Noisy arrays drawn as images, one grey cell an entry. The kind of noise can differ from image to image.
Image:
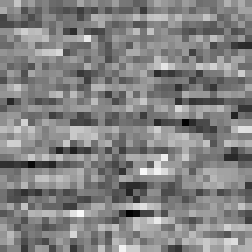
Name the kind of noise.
streaked along the rows
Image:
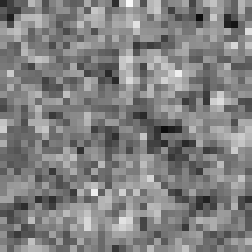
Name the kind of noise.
blotchy
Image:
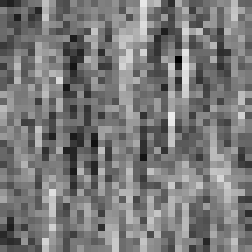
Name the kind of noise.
streaked along the columns
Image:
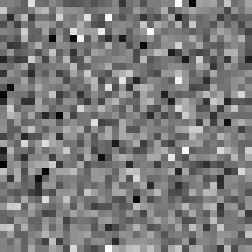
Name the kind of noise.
heavy tails
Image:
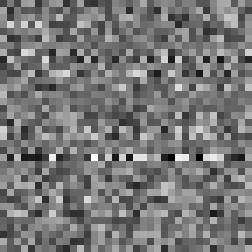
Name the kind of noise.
rows of uneven size
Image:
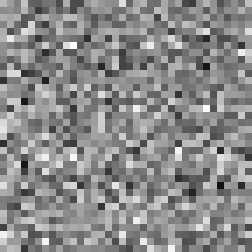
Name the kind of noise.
low rank plus noise
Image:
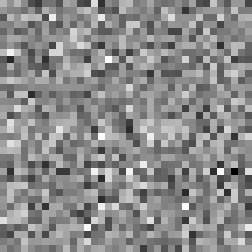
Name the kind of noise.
low rank plus noise
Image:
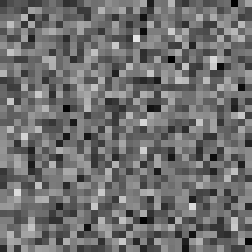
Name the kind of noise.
independent entries
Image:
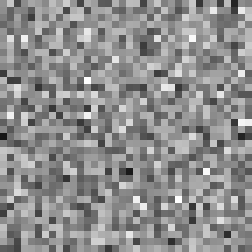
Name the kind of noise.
independent entries
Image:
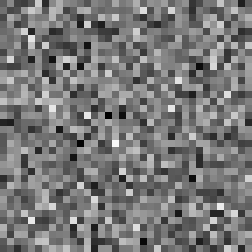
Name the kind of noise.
independent entries
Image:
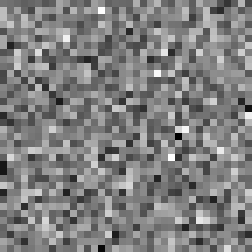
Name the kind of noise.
independent entries
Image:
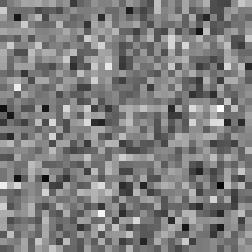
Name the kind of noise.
low rank plus noise
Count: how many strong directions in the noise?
one
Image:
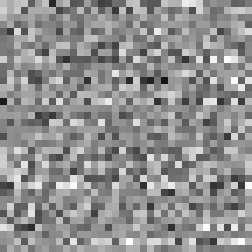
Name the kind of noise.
rows of uneven size
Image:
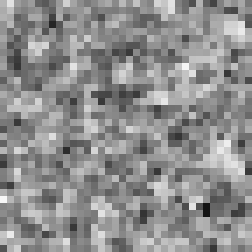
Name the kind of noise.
blotchy
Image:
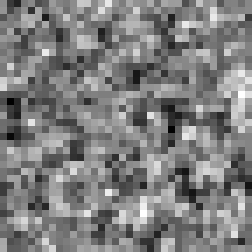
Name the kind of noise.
blotchy
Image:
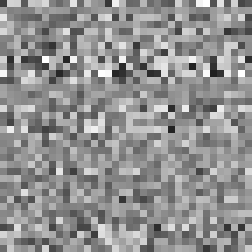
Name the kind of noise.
rows of uneven size
